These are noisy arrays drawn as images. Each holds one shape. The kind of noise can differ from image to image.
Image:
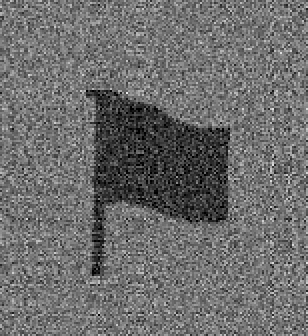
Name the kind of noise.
low rank plus noise
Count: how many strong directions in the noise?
two
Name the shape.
flag
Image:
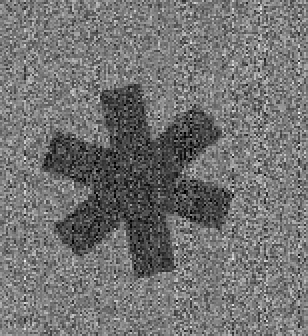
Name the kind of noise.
columns of uneven size
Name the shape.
asterisk
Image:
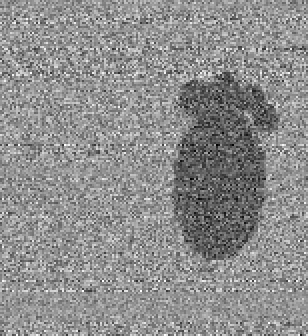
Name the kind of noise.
rows of uneven size
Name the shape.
footprint
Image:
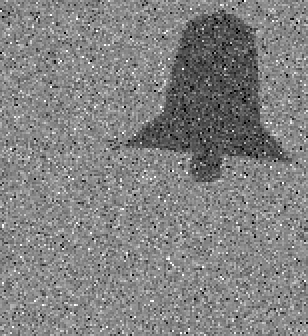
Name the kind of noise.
heavy tails
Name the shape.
bell
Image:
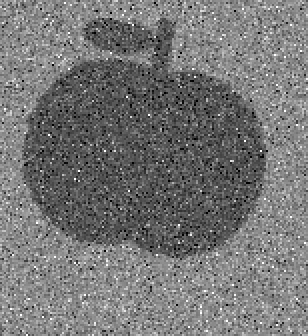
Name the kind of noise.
heavy tails
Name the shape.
apple
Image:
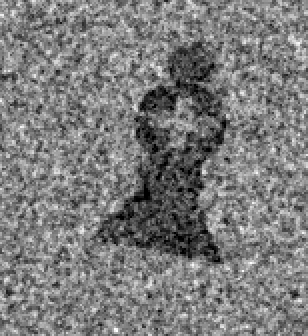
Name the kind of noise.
blotchy
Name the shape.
chess bishop
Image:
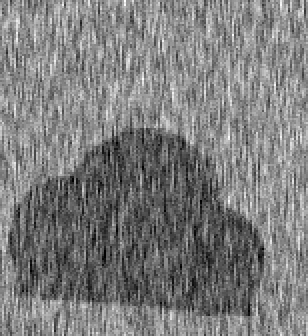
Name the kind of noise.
streaked along the columns
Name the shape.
cloud
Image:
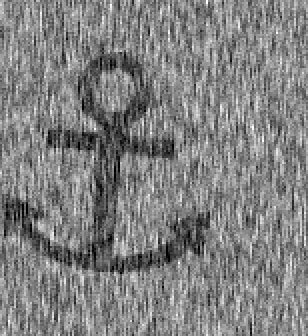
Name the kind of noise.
streaked along the columns
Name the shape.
anchor
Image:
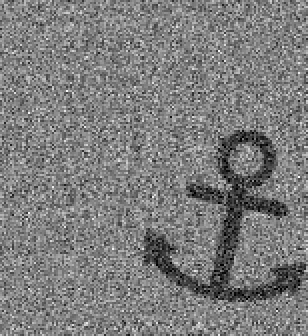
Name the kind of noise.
low rank plus noise
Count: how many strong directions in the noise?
three or four
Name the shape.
anchor
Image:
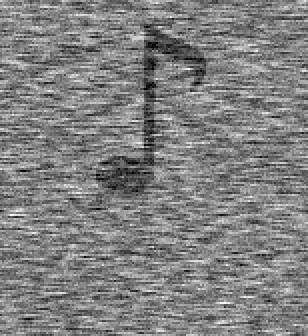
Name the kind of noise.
streaked along the rows
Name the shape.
musical note
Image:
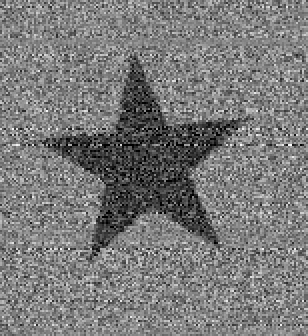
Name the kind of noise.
rows of uneven size
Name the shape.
star
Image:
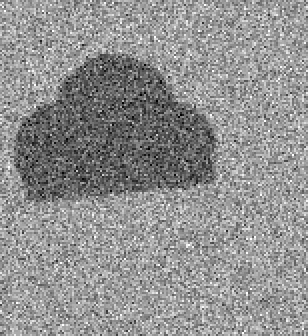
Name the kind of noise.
independent entries
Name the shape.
cloud
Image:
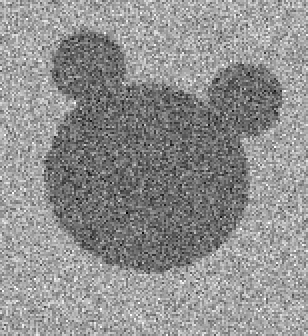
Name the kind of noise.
independent entries
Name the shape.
bear's head
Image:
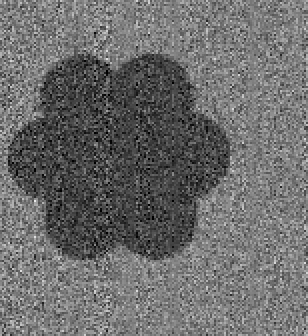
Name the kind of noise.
columns of uneven size
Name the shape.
flower
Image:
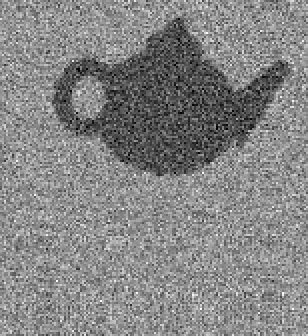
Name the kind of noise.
low rank plus noise
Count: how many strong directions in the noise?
one
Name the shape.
teapot
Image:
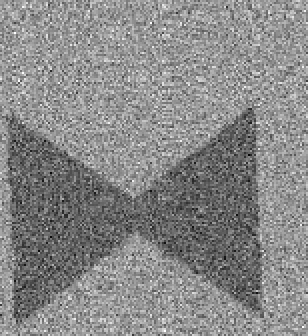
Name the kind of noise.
low rank plus noise
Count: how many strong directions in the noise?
two
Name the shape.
bow tie
